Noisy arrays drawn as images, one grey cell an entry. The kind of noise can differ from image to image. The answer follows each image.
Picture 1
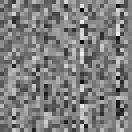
columns of uneven size
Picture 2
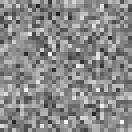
independent entries
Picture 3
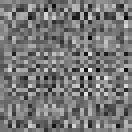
low rank plus noise
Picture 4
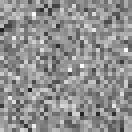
independent entries
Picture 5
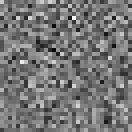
low rank plus noise
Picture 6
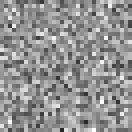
independent entries
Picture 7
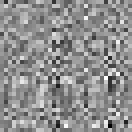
low rank plus noise
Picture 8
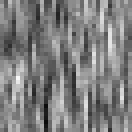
streaked along the columns
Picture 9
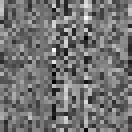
columns of uneven size
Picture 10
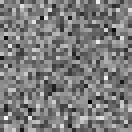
independent entries
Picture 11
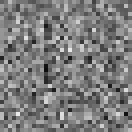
low rank plus noise
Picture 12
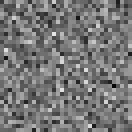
independent entries
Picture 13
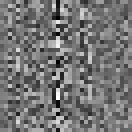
columns of uneven size
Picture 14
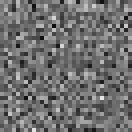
low rank plus noise
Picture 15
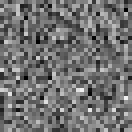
low rank plus noise
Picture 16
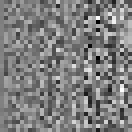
columns of uneven size
